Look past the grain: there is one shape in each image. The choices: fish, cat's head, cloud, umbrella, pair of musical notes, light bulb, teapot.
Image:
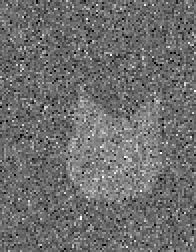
cat's head
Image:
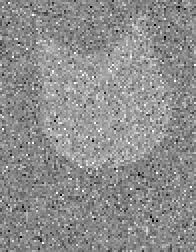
cat's head
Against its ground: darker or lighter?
lighter
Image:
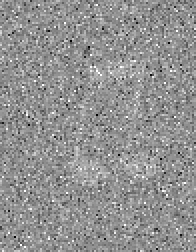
pair of musical notes
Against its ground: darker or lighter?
lighter
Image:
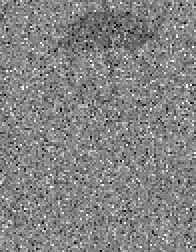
umbrella
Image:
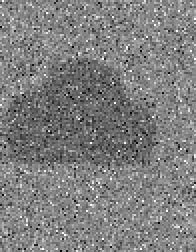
cloud
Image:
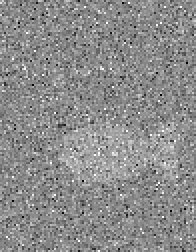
fish
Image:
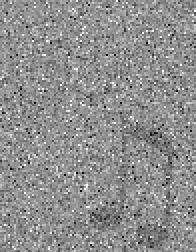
pair of musical notes
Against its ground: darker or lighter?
darker
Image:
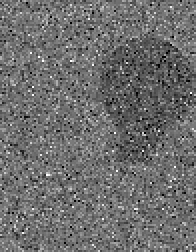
light bulb
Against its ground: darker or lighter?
darker
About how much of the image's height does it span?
half
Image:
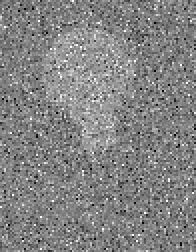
light bulb
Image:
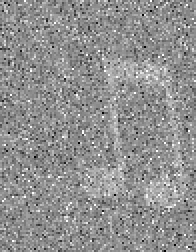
pair of musical notes
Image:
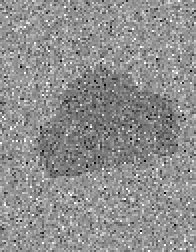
cloud
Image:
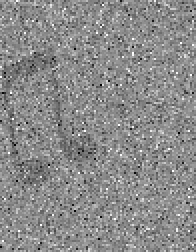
pair of musical notes
